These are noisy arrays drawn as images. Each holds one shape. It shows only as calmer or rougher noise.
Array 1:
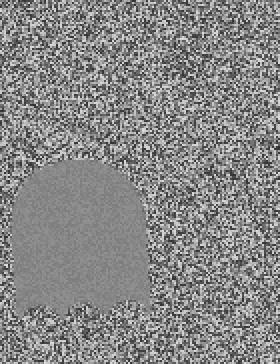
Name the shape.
ghost
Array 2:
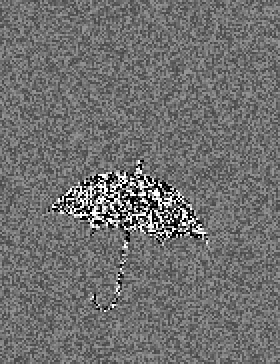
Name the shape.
umbrella
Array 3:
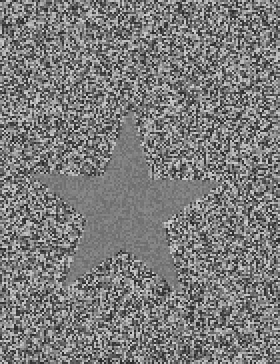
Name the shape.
star
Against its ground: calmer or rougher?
calmer
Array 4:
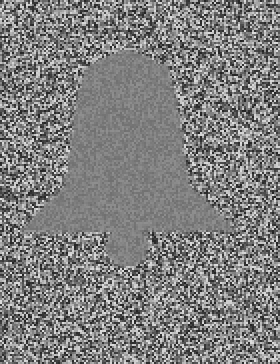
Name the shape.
bell
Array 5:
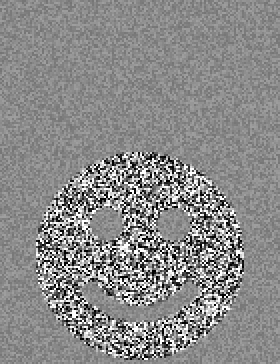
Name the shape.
smiling face
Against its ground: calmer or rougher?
rougher
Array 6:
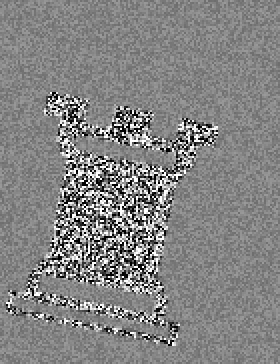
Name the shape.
chess rook
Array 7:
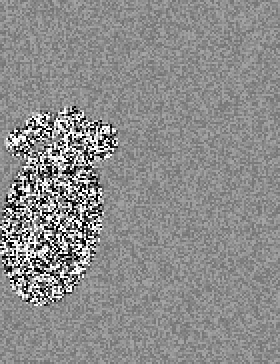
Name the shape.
footprint
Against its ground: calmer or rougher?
rougher
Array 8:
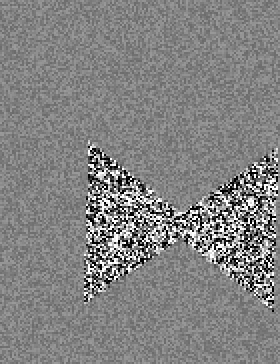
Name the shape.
bow tie
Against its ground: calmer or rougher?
rougher
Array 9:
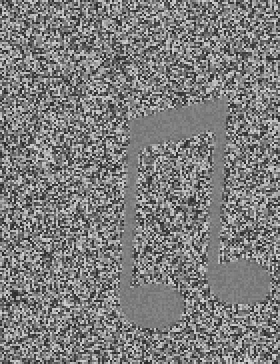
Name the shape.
pair of musical notes
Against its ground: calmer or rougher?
calmer
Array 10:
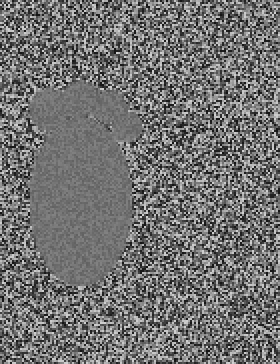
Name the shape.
footprint
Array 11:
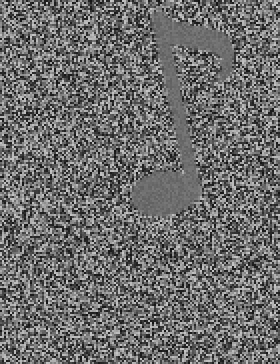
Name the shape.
musical note
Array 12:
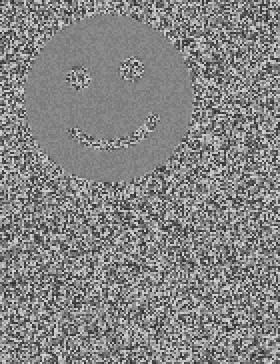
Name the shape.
smiling face
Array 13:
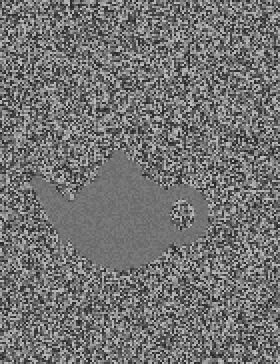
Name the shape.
teapot
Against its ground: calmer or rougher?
calmer
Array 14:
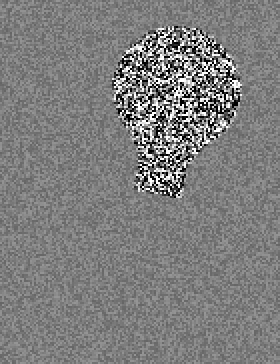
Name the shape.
light bulb
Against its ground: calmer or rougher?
rougher
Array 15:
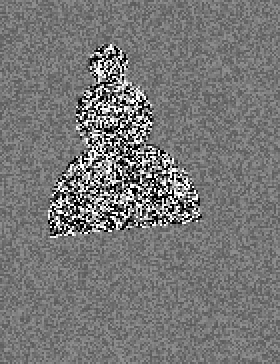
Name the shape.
chess pawn
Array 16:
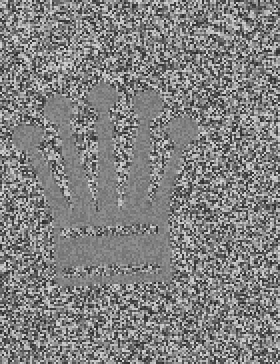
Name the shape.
chess queen
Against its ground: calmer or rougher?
calmer
